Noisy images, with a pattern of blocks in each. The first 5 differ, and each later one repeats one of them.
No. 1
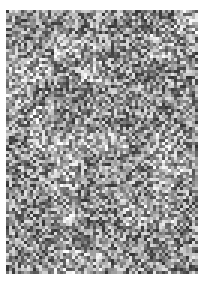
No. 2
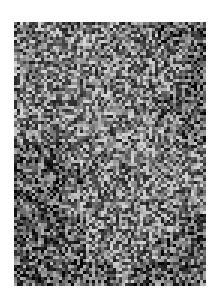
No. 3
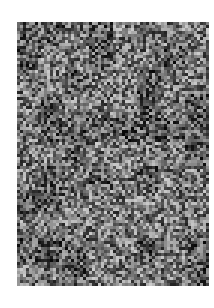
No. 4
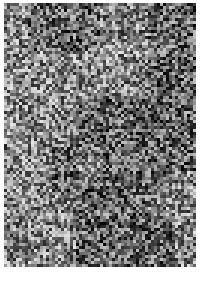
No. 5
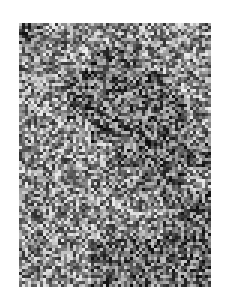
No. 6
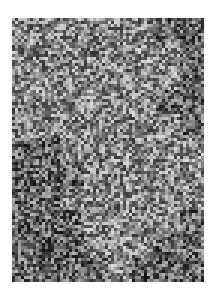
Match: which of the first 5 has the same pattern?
2
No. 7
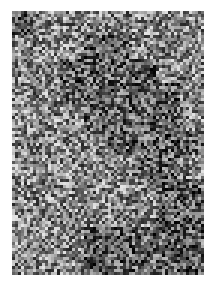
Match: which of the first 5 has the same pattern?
5
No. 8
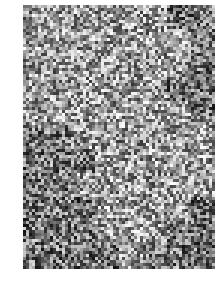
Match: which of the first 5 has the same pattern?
2
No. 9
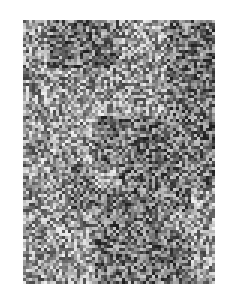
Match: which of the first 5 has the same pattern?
4
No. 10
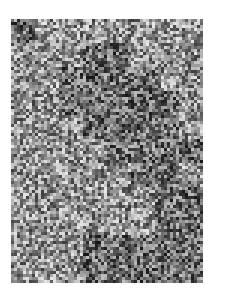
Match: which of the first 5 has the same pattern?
5
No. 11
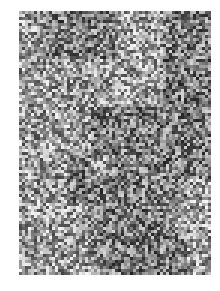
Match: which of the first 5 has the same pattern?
4
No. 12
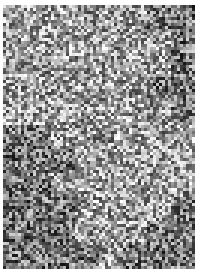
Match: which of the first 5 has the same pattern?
2
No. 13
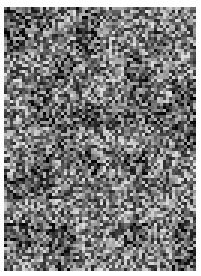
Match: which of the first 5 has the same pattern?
3
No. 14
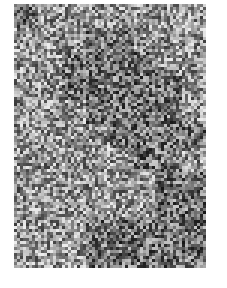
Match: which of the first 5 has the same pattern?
5
